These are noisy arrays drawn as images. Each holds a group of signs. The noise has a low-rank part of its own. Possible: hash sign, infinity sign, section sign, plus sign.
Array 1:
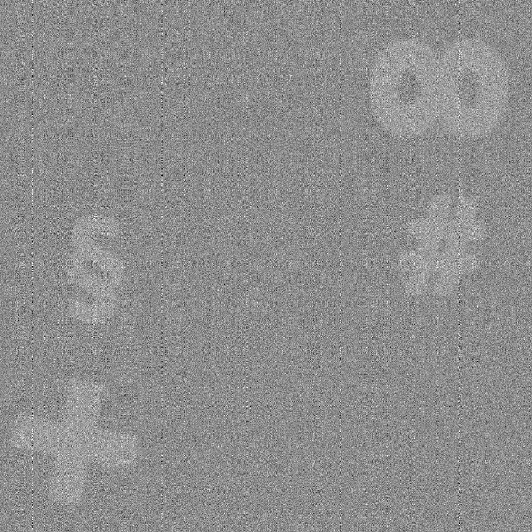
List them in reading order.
top right: infinity sign; middle left: section sign; middle right: hash sign; bottom left: plus sign
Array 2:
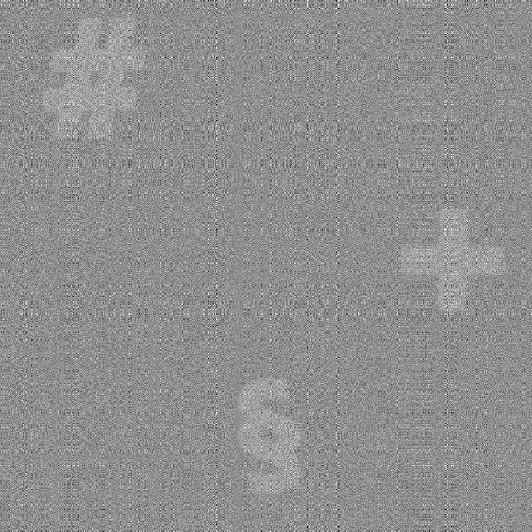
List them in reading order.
top left: hash sign; middle right: plus sign; bottom middle: section sign
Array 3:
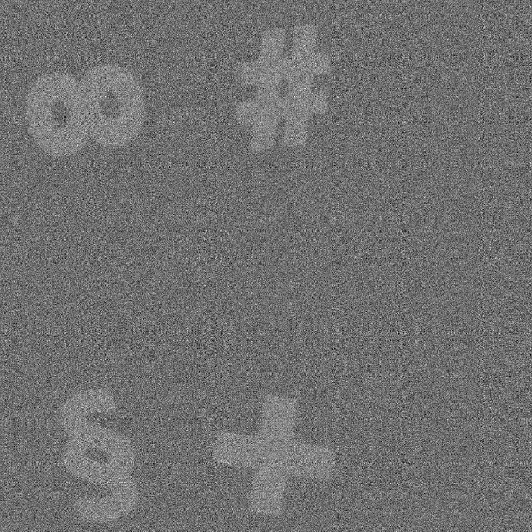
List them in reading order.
top left: infinity sign; top middle: hash sign; bottom left: section sign; bottom middle: plus sign
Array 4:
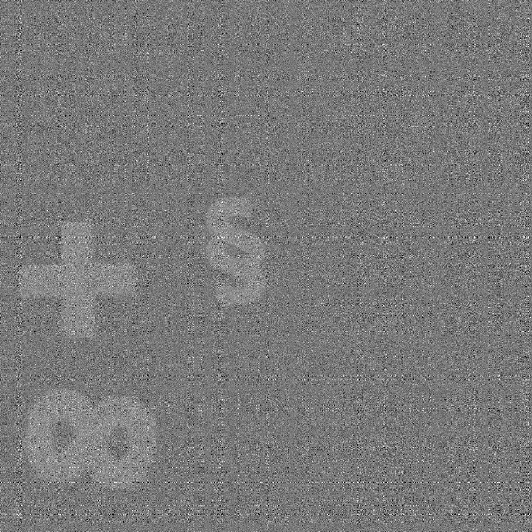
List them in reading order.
middle left: plus sign; centre: section sign; bottom left: infinity sign
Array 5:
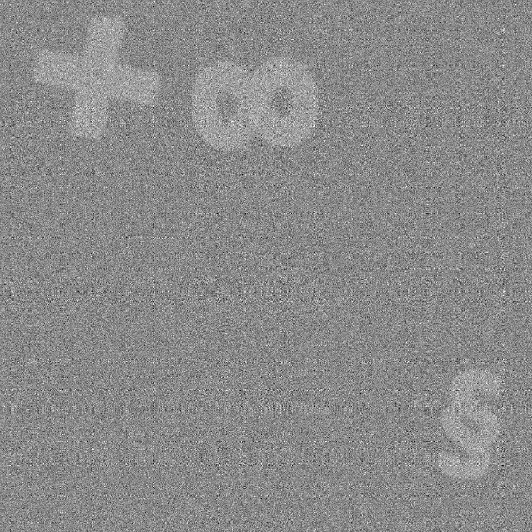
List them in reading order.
top left: plus sign; top middle: infinity sign; bottom right: section sign
